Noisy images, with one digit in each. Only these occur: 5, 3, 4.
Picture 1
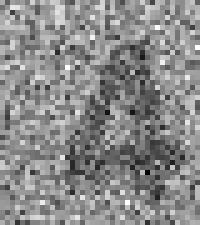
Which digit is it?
4
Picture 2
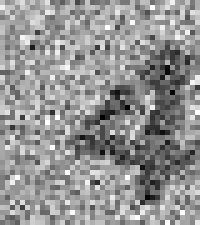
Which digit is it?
4
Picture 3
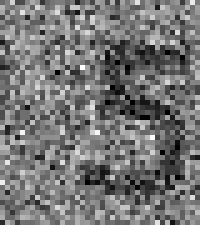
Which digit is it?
5
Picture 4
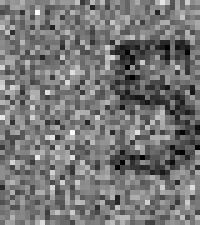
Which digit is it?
5
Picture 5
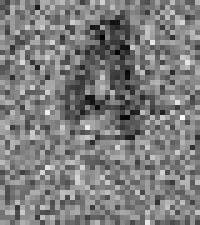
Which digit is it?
4
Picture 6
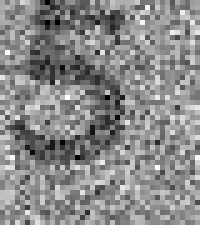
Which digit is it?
5
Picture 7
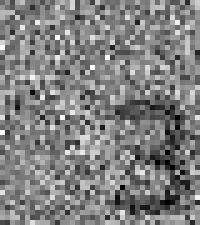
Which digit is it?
3
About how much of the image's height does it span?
half
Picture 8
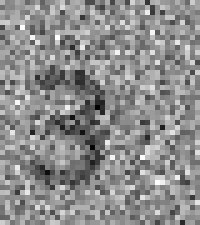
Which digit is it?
3
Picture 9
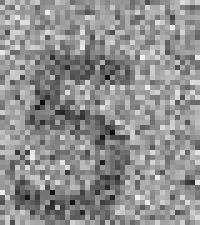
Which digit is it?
5
